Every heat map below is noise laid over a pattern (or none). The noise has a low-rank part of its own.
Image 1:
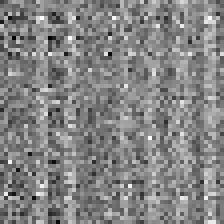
bands of columns
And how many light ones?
6
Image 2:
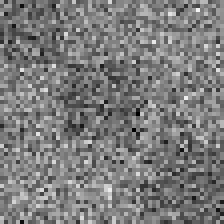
blocks along the diagonal
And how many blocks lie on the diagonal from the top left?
3
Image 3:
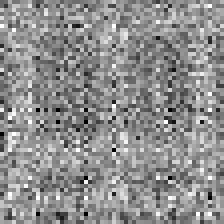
bands of rows crossing bands of columns
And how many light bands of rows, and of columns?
3 and 3
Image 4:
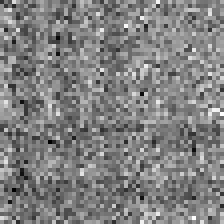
bands of rows crossing bands of columns
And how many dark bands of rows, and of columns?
2 and 3
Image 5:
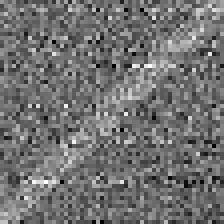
a diagonal band
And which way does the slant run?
bottom left to top right
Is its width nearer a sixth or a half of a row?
a sixth
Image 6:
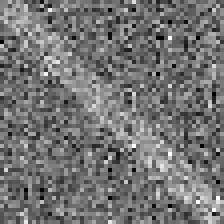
a diagonal band
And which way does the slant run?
top left to bottom right
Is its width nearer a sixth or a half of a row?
a sixth
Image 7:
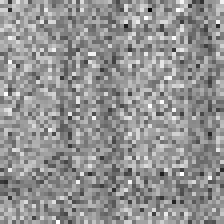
bands of rows crossing bands of columns
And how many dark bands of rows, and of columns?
1 and 3
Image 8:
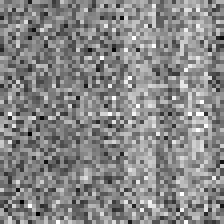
bands of columns
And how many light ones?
2
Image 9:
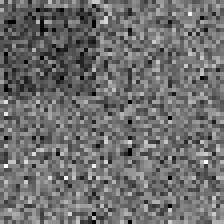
one block
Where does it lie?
top left
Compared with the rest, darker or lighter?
darker
